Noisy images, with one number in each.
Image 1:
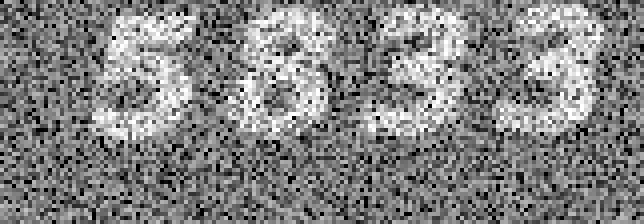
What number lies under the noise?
5833
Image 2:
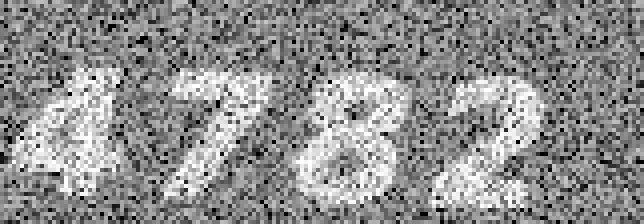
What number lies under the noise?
4782
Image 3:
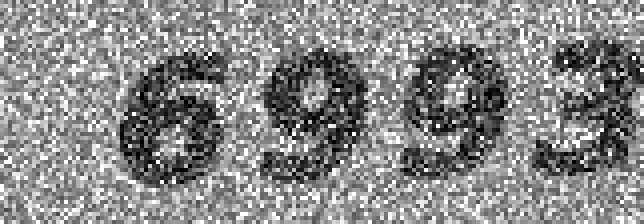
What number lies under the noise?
6993
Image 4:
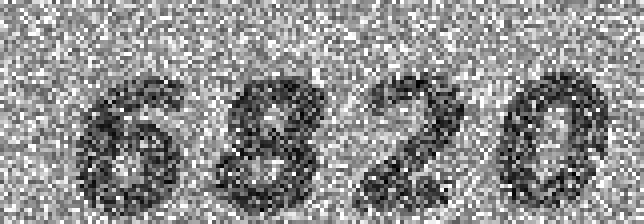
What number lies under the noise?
6820
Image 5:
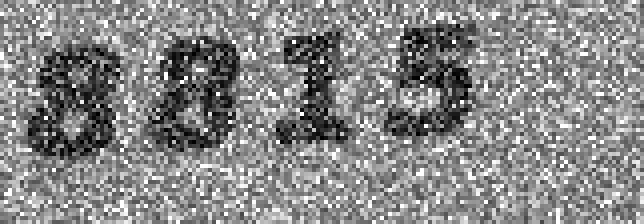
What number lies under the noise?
8815
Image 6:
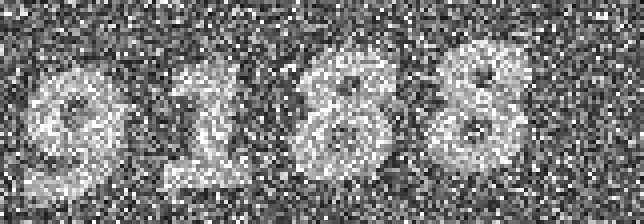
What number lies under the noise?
9188
